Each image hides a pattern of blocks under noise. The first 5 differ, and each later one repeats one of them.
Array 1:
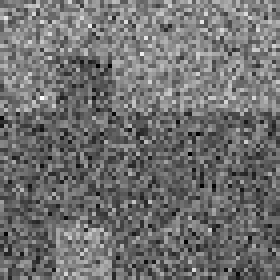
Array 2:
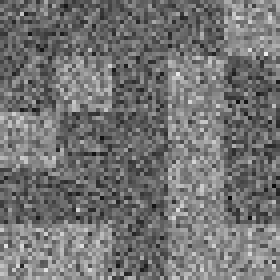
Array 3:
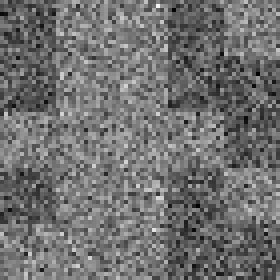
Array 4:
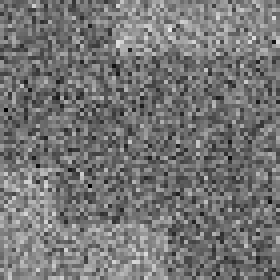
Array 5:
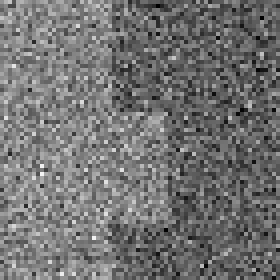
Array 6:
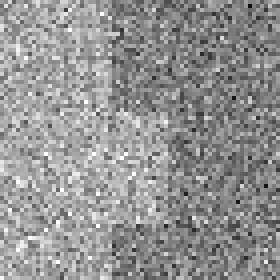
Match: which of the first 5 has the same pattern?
5
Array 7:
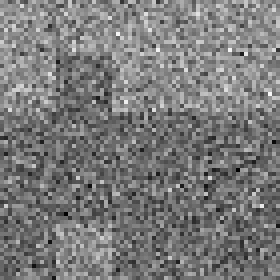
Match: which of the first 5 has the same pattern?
1
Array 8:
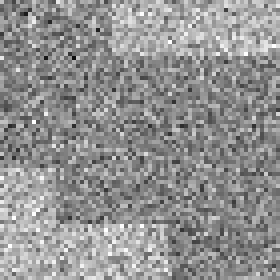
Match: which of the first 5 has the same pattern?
4
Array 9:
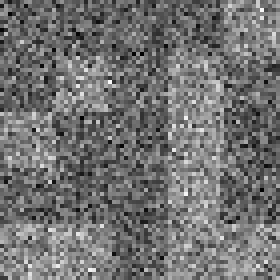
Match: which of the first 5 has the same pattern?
2
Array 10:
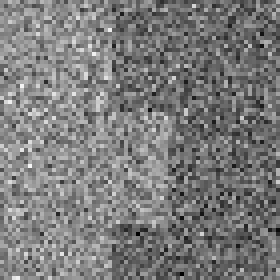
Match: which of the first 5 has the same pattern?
5
